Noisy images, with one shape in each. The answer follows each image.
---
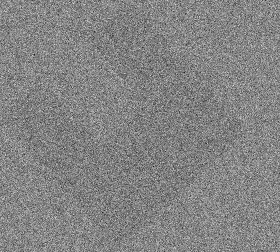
square with a notch
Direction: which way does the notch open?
up and left
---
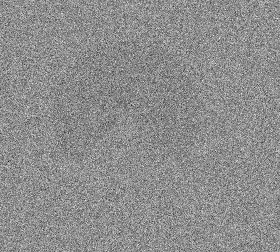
disc with a wedge cut out
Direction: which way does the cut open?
down
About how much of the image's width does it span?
half
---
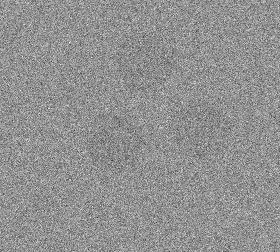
three dots
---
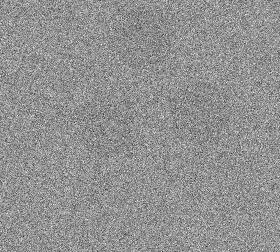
three dots
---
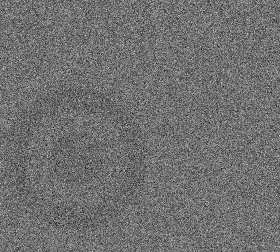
bullseye
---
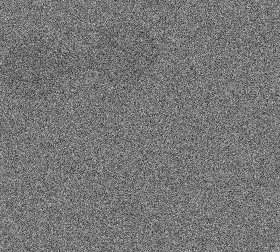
dumbbell
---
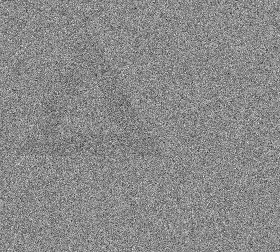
triangle frame
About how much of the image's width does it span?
half
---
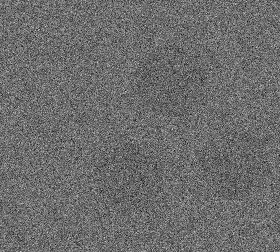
three dots
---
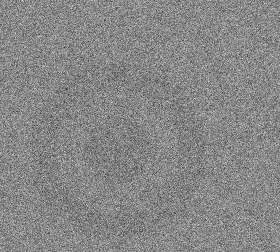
bullseye
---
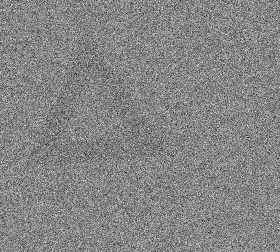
triangle frame
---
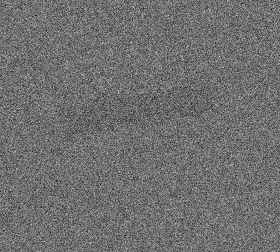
bar
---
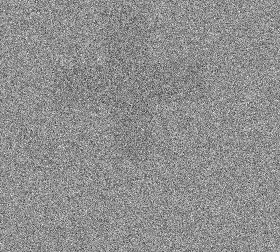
cross
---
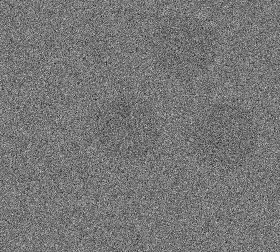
three dots
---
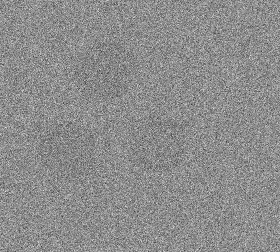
three dots
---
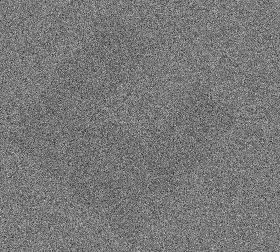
square with a notch
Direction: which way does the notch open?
up and right
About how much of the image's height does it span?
nearly all
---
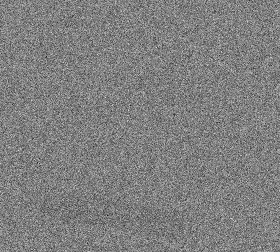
bar
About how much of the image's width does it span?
half
